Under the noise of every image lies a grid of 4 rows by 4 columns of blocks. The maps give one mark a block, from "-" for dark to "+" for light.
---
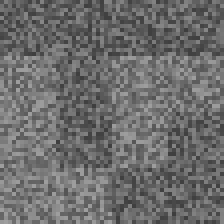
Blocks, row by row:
- - - -
+ - + +
+ - + -
+ + - -
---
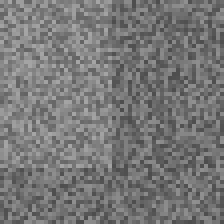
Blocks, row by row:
+ + - -
+ + - -
+ + - -
- - - -
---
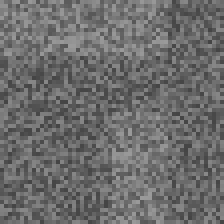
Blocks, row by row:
+ + + -
- - - -
- - + -
- - + -
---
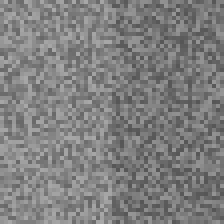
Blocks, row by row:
+ + - -
+ + - -
+ + - -
+ + - -
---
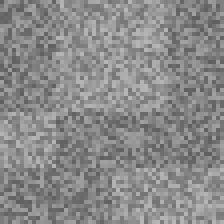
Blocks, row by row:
- + + -
- + + -
+ - - -
- - + +
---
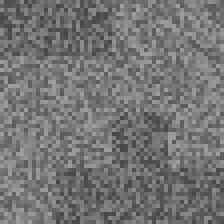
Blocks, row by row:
- - + +
+ + + +
+ + - +
+ - - -
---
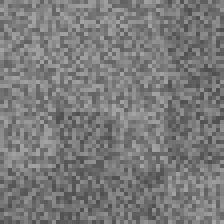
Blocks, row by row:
+ + + -
+ + + -
+ - + -
- - - +
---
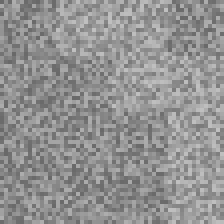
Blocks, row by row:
- + + -
- - + +
- - - +
- - - +
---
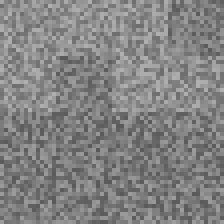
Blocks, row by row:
+ + + -
+ - + +
- - - -
- - - -
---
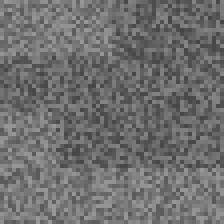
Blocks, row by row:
+ + - -
- - - -
+ - - -
+ + + +
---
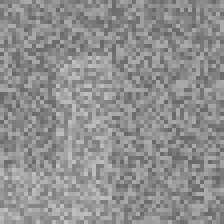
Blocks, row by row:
- - - -
- + - -
- + - -
+ + - -
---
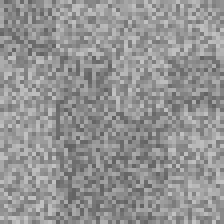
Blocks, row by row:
- + + +
+ - + -
+ - - +
+ - - +
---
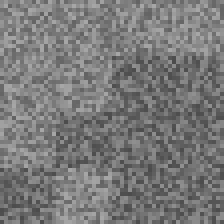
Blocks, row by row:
+ + + +
+ + - -
+ - - -
- + - -
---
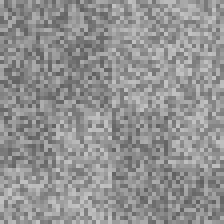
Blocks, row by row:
- - + +
- - + +
- + - +
+ + - -
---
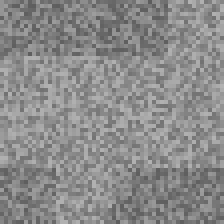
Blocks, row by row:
- - - +
+ + + +
+ + + +
- + - -
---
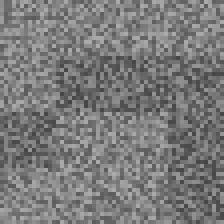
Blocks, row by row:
+ + + +
+ - - -
- + + -
+ + + -
